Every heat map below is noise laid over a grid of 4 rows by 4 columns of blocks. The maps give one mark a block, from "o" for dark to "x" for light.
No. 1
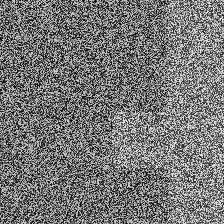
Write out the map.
o o o x
o o o x
o o x x
o o o x
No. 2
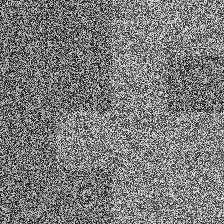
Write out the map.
o o x x
o o x o
o x x x
o o x x
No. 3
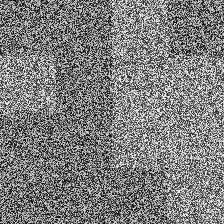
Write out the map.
o o x o
x o x x
o o x x
o o o x
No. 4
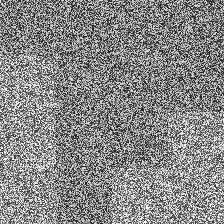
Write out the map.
o o o o
x o o o
x o o x
x o x x
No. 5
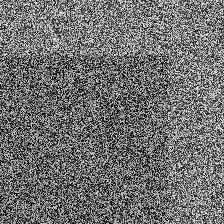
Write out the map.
x x x x
o o o x
o o o x
o o o x
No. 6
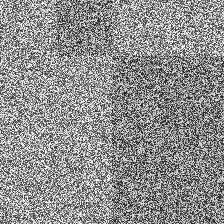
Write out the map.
x o x x
x x o o
x x o o
x x o o
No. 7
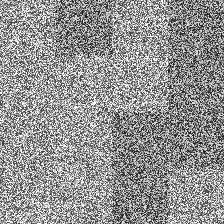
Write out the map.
x o x o
x x x o
x x o o
x x o x
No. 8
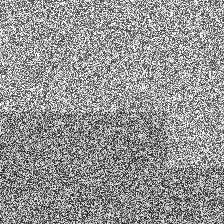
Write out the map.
x x x x
x x x x
o o o x
o o o o
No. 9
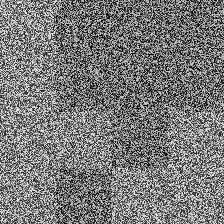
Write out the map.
x o o o
x o o o
x x o x
x o x x
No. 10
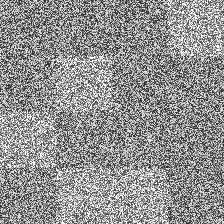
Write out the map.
o o o x
o x o o
x o o o
o x x o
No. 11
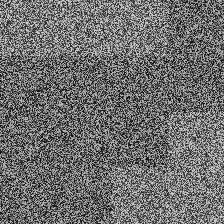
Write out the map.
x x x o
o o o o
o o o x
o o x x
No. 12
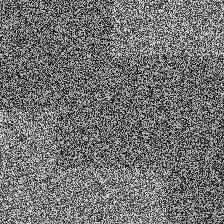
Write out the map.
o o x x
o o o o
x o o o
x x x o
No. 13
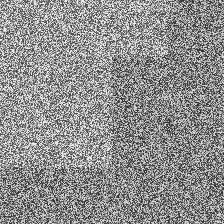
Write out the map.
x x x o
x x o o
x x o o
o o o o
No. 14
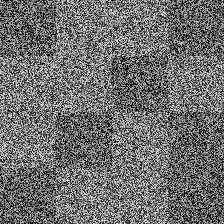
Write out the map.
o x x o
x x o x
x o x o
o x x o
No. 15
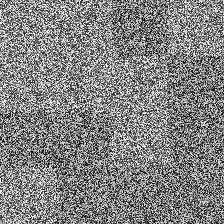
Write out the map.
x x o x
x x x o
o o x o
x o o o
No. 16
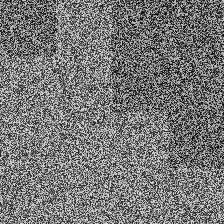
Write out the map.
o x o o
x x o o
x x x o
x x x x
